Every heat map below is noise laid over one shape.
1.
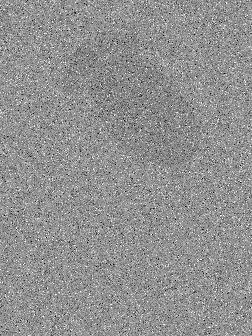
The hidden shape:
footprint
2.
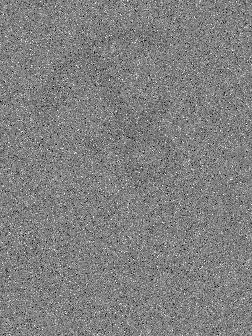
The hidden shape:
anchor
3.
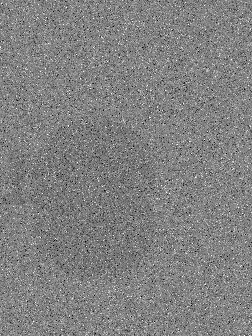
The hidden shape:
apple
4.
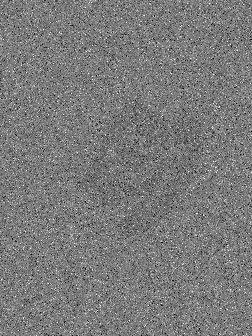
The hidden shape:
telephone
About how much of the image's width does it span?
half
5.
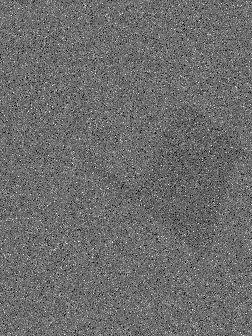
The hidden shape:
flag
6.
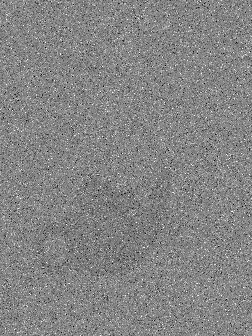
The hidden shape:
teapot
